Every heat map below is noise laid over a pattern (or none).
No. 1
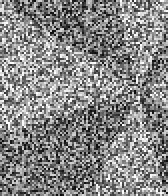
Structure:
spokes from one point
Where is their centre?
middle right
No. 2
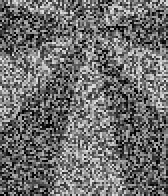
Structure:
spokes from one point
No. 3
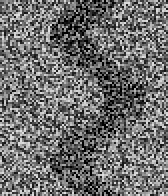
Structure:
a wavy band
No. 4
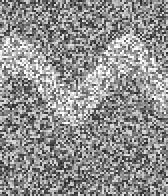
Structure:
a wavy band
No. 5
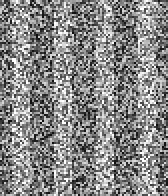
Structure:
vertical stripes
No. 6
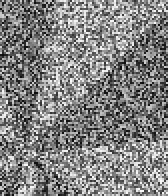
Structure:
spokes from one point
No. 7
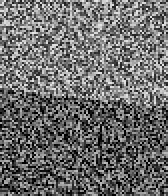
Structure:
a sharp edge
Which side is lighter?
top
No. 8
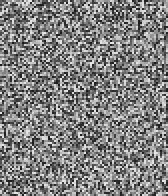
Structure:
only noise
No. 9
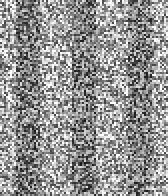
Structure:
vertical stripes
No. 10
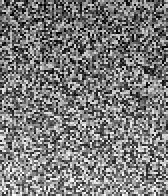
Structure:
a smooth slope
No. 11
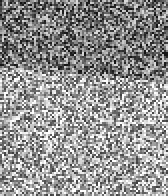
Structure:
a sharp edge
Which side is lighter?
bottom
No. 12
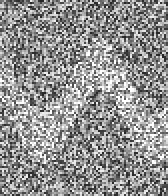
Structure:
a wavy band
